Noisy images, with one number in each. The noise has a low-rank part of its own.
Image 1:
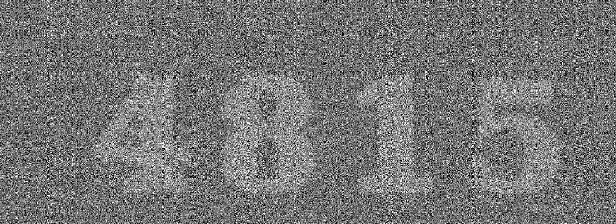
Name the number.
4815
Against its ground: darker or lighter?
lighter
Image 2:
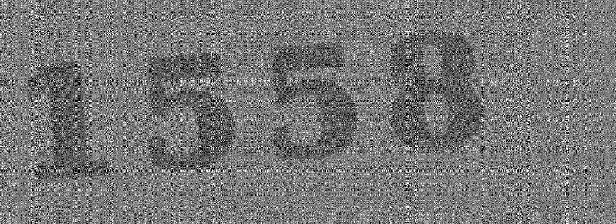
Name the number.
1558
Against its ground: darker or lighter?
darker
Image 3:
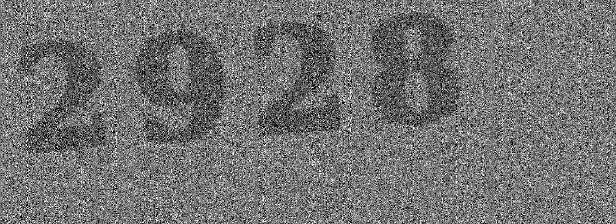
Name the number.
2928
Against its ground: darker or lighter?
darker
